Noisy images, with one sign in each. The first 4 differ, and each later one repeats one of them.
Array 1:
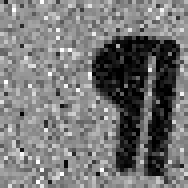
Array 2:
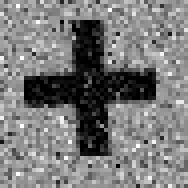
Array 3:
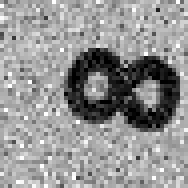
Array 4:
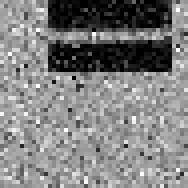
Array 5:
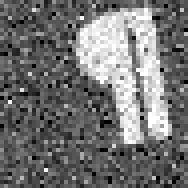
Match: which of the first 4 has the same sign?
1
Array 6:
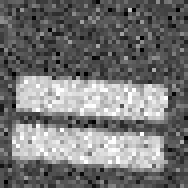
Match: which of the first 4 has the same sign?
4
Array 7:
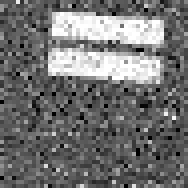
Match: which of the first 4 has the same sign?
4
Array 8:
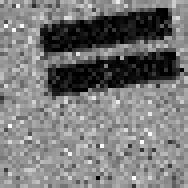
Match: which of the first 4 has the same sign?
4
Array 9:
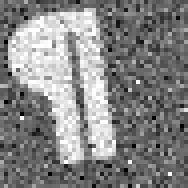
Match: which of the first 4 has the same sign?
1
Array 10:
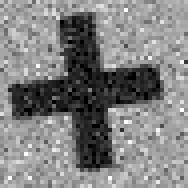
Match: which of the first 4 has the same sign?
2
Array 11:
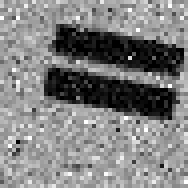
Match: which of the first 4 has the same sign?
4
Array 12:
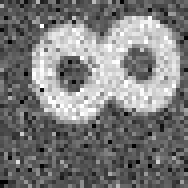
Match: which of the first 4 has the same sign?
3
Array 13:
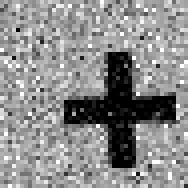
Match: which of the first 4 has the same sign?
2
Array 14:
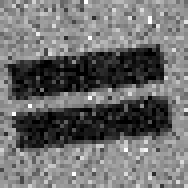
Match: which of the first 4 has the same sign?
4
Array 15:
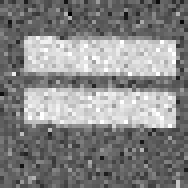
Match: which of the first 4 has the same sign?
4
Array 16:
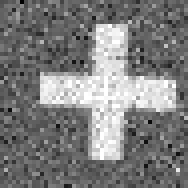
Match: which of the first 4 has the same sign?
2
